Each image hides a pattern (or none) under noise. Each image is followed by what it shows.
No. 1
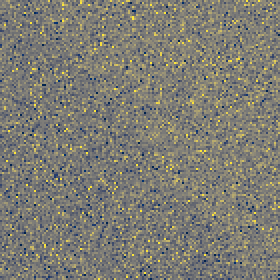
a sharp edge
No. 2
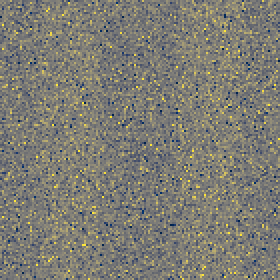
vertical stripes
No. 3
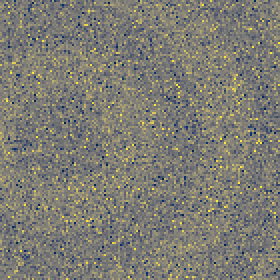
rings round one point
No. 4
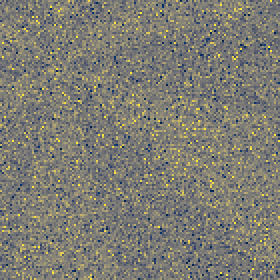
spokes from one point
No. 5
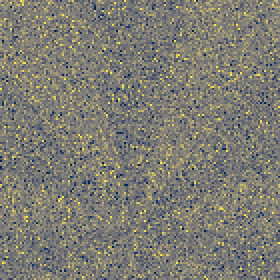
spokes from one point
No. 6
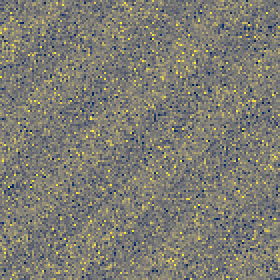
diagonal stripes
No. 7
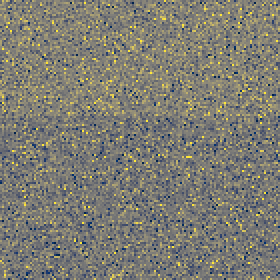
a sharp edge
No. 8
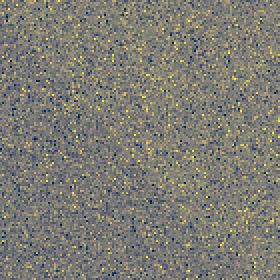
a sharp edge
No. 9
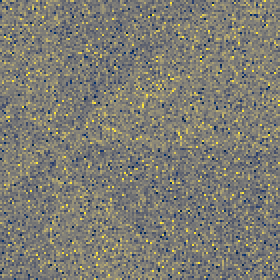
spokes from one point
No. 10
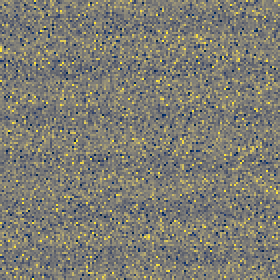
horizontal stripes
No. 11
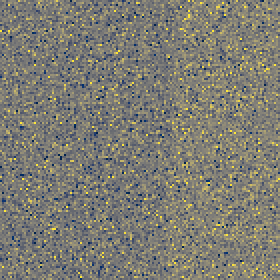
a sharp edge
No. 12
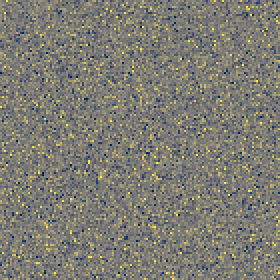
only noise
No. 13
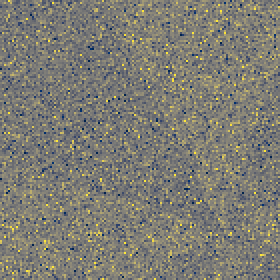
spokes from one point
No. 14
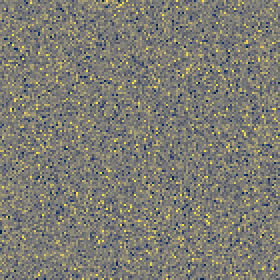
only noise
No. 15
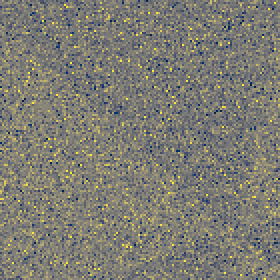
spokes from one point
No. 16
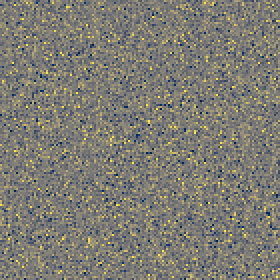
only noise
